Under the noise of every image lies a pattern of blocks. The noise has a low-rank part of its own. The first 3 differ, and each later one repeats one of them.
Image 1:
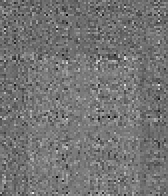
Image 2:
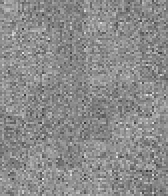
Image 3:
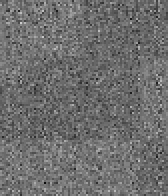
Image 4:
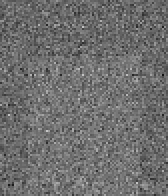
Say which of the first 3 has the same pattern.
1
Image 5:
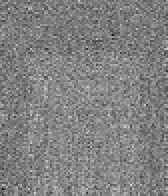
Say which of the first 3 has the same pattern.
1
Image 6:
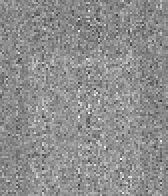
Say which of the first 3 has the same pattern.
1
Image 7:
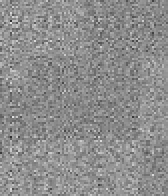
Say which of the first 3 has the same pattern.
3
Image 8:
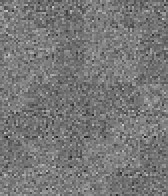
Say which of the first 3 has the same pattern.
2
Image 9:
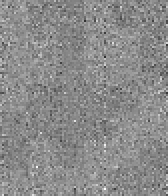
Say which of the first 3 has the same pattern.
2
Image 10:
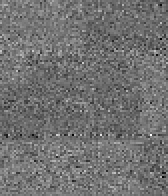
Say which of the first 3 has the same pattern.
3
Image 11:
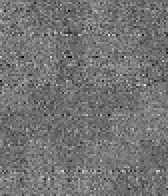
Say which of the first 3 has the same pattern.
2
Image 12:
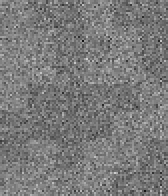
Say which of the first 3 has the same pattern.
2
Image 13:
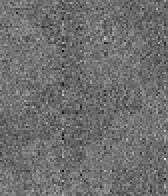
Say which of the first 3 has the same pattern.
2
